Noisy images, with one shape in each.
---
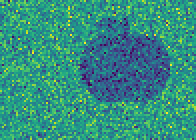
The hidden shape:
apple
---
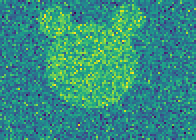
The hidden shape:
bear's head
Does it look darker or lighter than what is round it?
lighter
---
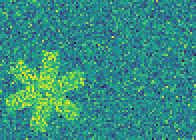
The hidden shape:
asterisk
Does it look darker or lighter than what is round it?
lighter
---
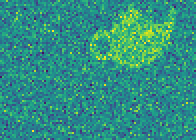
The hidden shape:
teapot
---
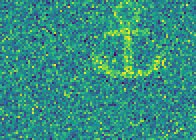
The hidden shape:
anchor
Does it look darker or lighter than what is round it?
lighter
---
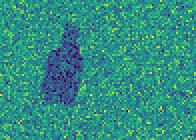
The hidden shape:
bottle
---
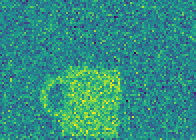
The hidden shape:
cup
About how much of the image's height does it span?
half
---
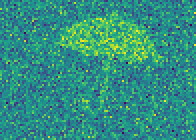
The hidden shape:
umbrella
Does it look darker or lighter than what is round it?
lighter
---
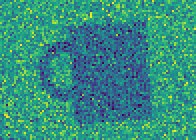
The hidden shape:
cup
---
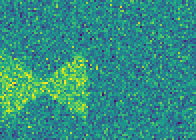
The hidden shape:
bow tie
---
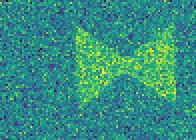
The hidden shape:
bow tie
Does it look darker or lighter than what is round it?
lighter
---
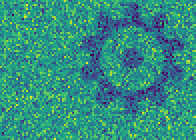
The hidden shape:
gear
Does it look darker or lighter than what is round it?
darker
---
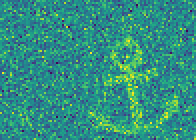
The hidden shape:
anchor
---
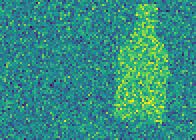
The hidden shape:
bottle
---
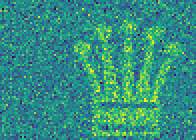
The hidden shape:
chess queen
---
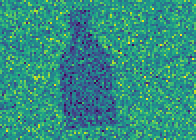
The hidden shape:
bottle
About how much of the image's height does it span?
nearly all
